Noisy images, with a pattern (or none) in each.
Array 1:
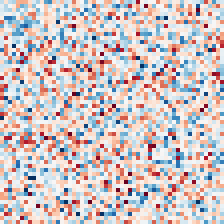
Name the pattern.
only noise
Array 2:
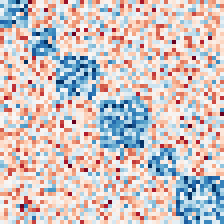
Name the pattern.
blocks along the diagonal
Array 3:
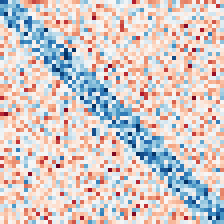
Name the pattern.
a diagonal band
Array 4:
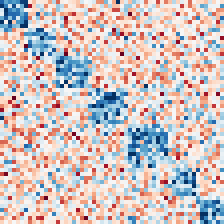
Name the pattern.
blocks along the diagonal
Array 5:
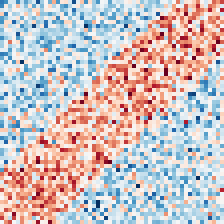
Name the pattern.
a diagonal band
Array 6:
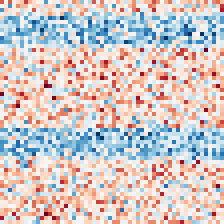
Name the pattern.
bands of rows
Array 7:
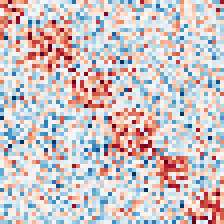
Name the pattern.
blocks along the diagonal
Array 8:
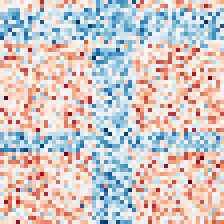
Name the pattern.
bands of rows crossing bands of columns
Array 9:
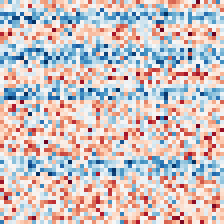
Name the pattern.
bands of rows
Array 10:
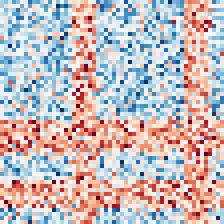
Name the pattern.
bands of rows crossing bands of columns
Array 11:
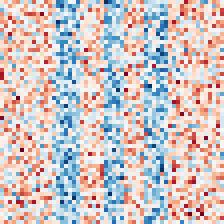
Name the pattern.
bands of columns
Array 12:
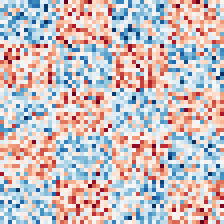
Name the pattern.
a checkerboard
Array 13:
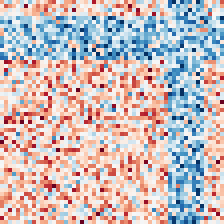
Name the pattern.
bands of rows crossing bands of columns
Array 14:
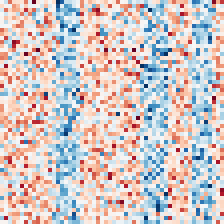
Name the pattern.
bands of columns
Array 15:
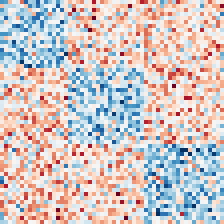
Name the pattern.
blocks along the diagonal
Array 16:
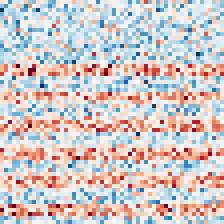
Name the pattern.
bands of rows
